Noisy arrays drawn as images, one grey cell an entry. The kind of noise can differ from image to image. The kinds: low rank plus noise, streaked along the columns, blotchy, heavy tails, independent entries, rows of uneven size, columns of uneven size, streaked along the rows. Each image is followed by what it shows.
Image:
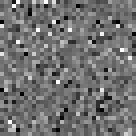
heavy tails
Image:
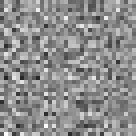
low rank plus noise
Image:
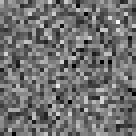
independent entries
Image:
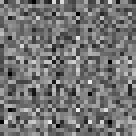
low rank plus noise
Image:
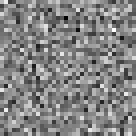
independent entries
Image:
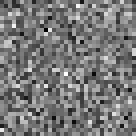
independent entries
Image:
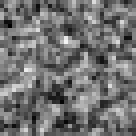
blotchy
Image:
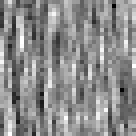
streaked along the columns
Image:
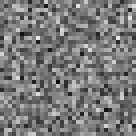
independent entries
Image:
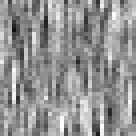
streaked along the columns
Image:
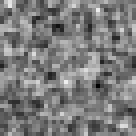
blotchy
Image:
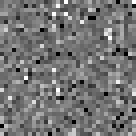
heavy tails
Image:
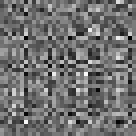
low rank plus noise
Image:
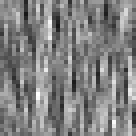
streaked along the columns
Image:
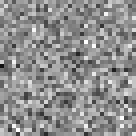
independent entries
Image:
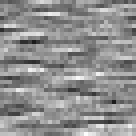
streaked along the rows
